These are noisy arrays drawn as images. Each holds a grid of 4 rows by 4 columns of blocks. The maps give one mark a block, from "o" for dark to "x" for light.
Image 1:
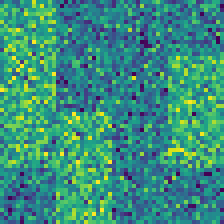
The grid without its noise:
xooo
xoox
xxox
oxoo
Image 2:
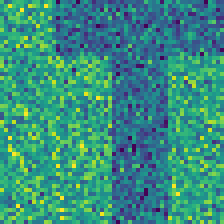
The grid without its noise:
xooo
xxox
xxox
xxox
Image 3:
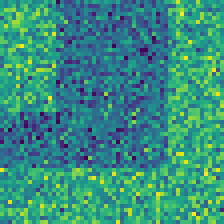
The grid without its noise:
xoox
xoox
ooox
xxxx
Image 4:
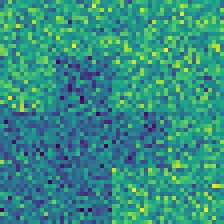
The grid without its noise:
xxxx
xoxx
ooox
ooxx
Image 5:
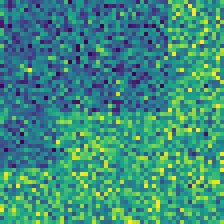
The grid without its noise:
ooox
ooox
oxxx
xxxx
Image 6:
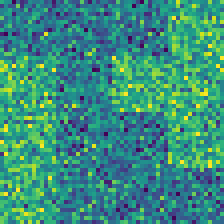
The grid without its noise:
ooox
xoxx
xoox
xooo
